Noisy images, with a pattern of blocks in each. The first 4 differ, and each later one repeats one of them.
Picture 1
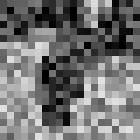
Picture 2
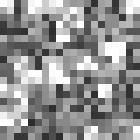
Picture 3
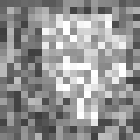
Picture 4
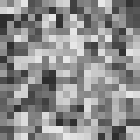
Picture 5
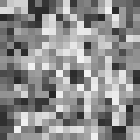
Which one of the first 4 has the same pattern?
4
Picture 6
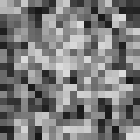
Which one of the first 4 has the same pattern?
4
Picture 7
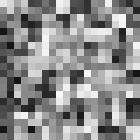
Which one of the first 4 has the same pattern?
4
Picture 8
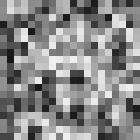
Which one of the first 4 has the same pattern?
4
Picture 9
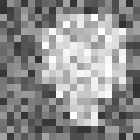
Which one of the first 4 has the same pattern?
3
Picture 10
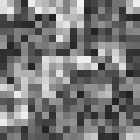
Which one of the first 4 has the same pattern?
2
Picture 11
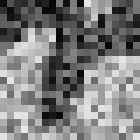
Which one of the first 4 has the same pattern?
1
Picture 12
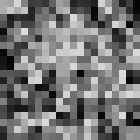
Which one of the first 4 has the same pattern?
4
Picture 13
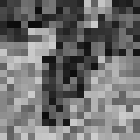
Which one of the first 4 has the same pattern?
1
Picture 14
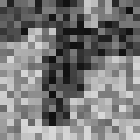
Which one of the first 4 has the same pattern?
1
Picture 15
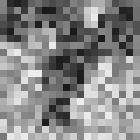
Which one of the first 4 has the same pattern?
1
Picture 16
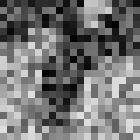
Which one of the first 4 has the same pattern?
1
